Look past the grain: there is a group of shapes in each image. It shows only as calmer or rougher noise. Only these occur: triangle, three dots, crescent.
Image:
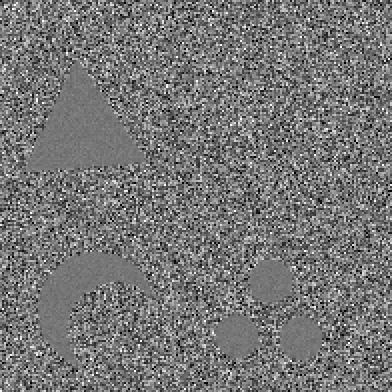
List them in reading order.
top left: triangle; bottom left: crescent; bottom right: three dots
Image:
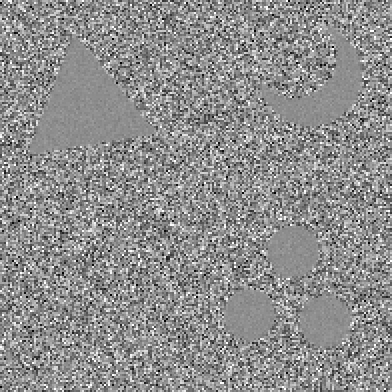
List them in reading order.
top left: triangle; top right: crescent; bottom right: three dots
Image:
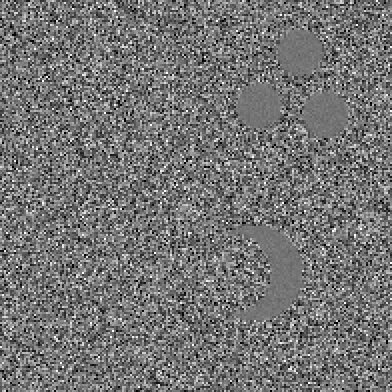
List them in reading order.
top right: three dots; bottom right: crescent
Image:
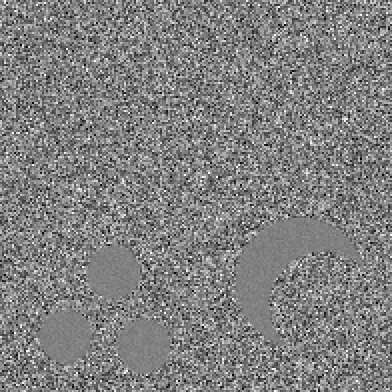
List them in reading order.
bottom left: three dots; bottom right: crescent
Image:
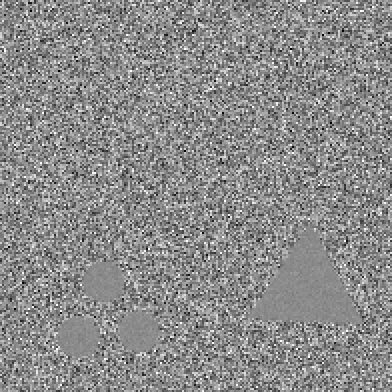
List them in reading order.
bottom left: three dots; bottom right: triangle
